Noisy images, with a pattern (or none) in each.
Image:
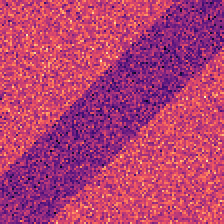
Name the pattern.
a diagonal band
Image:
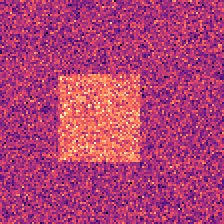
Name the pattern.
one block
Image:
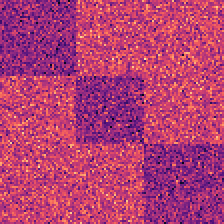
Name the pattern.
blocks along the diagonal
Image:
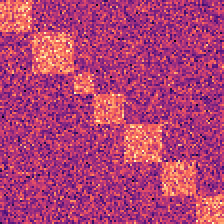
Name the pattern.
blocks along the diagonal
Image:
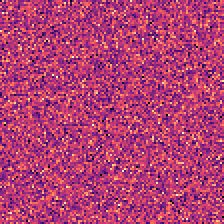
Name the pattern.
only noise
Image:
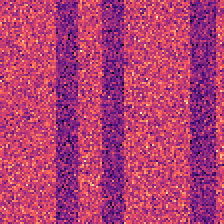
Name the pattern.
bands of columns
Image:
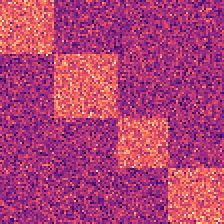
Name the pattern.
blocks along the diagonal
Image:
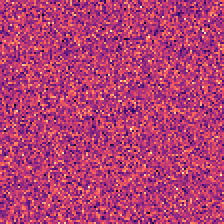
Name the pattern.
only noise
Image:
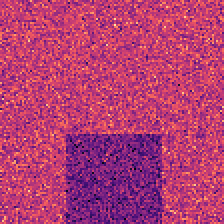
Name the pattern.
one block
